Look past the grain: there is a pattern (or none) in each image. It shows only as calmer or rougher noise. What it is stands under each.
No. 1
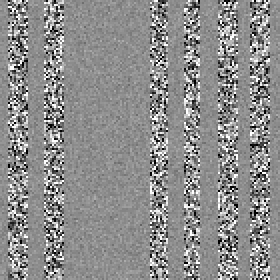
bands of columns
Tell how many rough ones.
6
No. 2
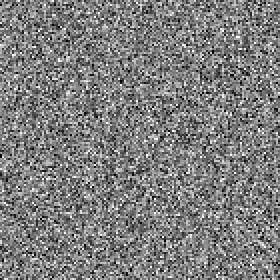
only noise
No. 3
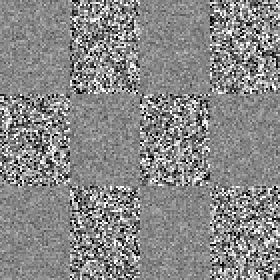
a checkerboard
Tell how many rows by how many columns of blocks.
3 by 4
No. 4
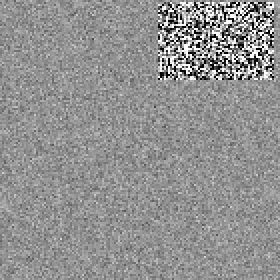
one block
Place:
top right
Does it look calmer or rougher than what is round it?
rougher
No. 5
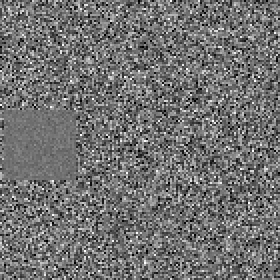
one block
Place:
middle left
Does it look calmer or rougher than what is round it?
calmer
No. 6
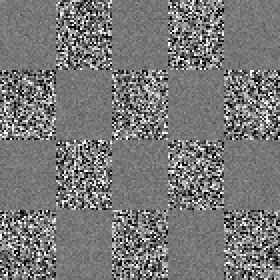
a checkerboard
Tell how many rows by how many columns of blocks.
4 by 5
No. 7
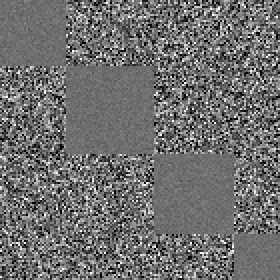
blocks along the diagonal
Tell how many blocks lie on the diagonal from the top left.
4
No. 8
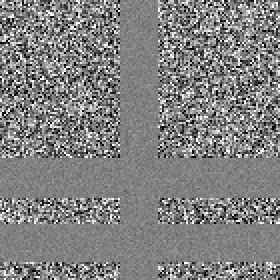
bands of rows crossing bands of columns
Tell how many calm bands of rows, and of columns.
2 and 1
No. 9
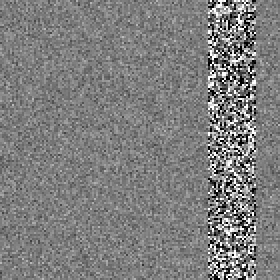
one band of columns
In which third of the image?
right
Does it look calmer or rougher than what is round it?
rougher
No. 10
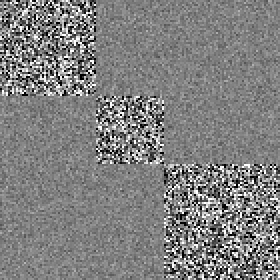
blocks along the diagonal
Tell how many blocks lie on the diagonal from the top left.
3
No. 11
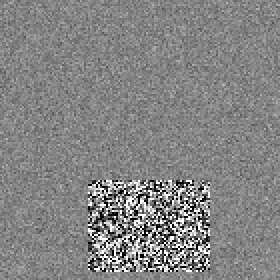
one block
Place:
bottom middle
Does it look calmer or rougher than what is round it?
rougher
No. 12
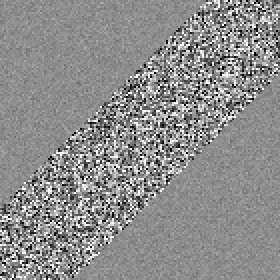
a diagonal band
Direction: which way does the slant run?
bottom left to top right
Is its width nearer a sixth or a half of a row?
a half
